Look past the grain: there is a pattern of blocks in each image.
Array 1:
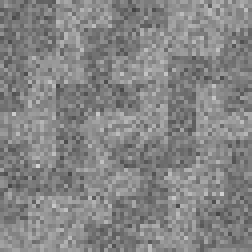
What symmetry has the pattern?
the same after a half turn
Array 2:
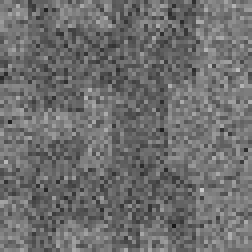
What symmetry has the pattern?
top and bottom mirror each other
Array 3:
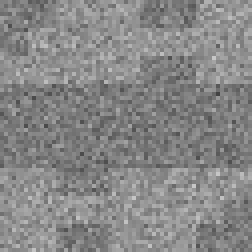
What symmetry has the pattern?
the same after a half turn
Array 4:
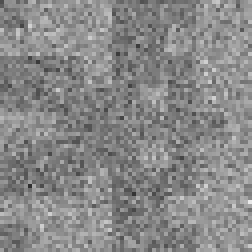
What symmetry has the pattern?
top and bottom mirror each other
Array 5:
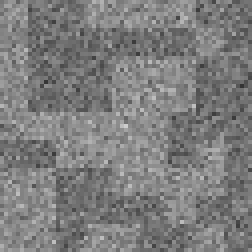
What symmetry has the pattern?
no symmetry
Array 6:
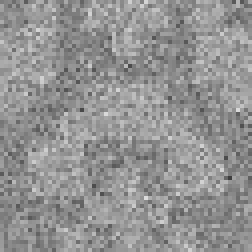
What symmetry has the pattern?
left and right mirror each other
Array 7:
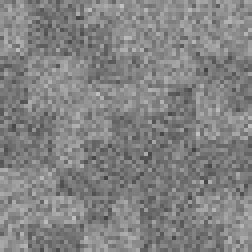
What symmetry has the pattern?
no symmetry
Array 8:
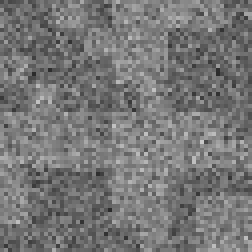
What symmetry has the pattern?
mirrored about the diagonal from the top left
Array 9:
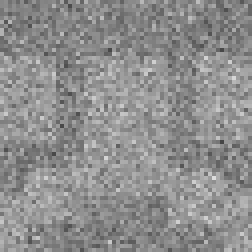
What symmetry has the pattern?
left and right mirror each other
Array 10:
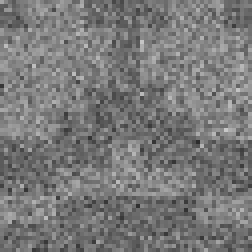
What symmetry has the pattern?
left and right mirror each other
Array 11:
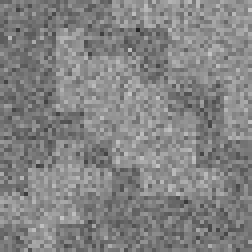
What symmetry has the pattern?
mirrored about the diagonal from the bottom left
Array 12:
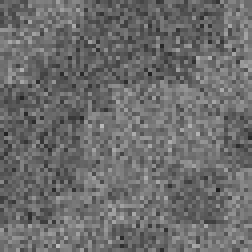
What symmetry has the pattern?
mirrored about the diagonal from the top left
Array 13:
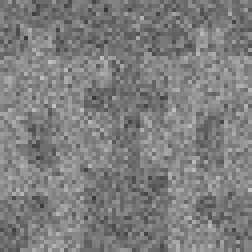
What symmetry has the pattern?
left and right mirror each other
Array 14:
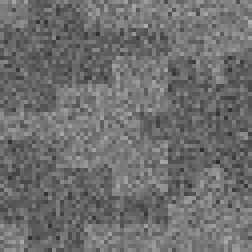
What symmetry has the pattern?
top and bottom mirror each other
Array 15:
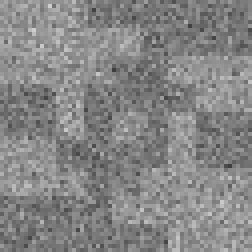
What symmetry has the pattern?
the same after a half turn
